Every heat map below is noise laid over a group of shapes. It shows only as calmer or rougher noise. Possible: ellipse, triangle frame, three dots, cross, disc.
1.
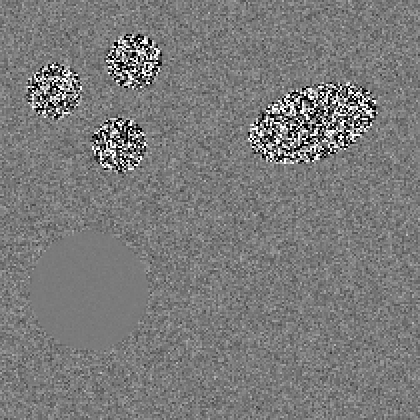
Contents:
top left: rough three dots; top right: rough ellipse; bottom left: calm disc
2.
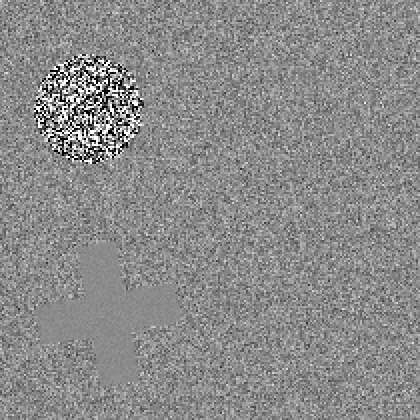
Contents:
top left: rough disc; bottom left: calm cross
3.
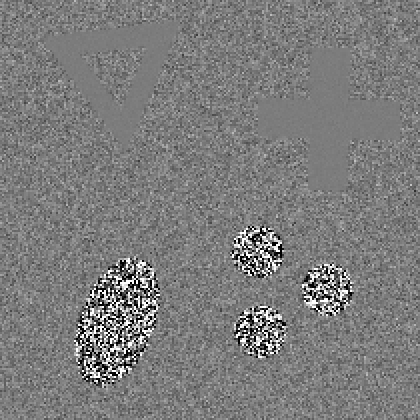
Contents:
top left: calm triangle frame; top right: calm cross; bottom left: rough ellipse; bottom right: rough three dots
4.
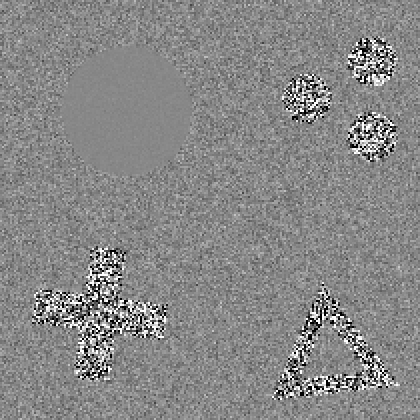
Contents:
top left: calm disc; top right: rough three dots; bottom left: rough cross; bottom right: rough triangle frame
